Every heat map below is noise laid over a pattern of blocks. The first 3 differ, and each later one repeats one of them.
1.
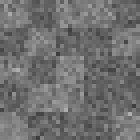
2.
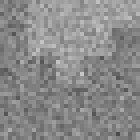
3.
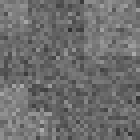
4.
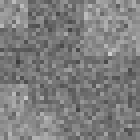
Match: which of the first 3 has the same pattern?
3
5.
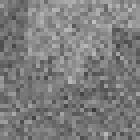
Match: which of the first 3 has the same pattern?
2
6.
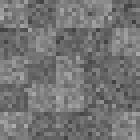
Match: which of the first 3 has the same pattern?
1
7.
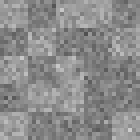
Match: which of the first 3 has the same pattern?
1
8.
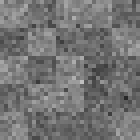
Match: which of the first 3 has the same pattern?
1
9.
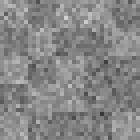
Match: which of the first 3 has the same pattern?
1
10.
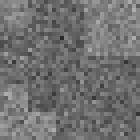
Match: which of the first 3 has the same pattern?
3
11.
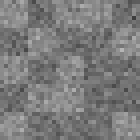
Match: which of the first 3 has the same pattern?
1
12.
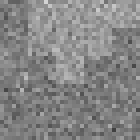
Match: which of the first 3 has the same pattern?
2
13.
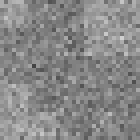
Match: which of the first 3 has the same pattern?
3
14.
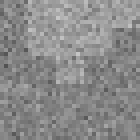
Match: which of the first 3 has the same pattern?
2
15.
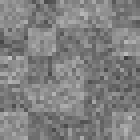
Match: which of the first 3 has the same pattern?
1
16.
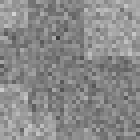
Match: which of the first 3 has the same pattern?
3
